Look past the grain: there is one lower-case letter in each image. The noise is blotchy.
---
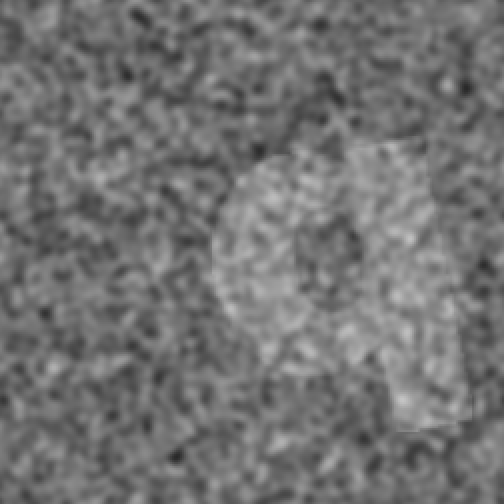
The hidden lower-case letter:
q
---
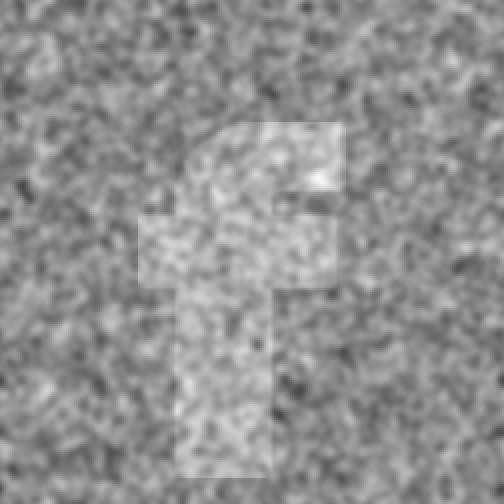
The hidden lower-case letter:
f
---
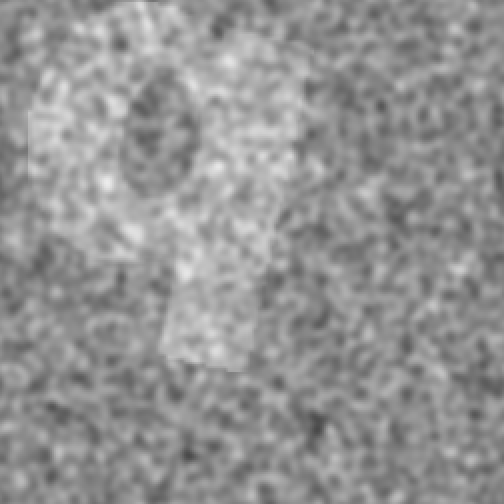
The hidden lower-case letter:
q
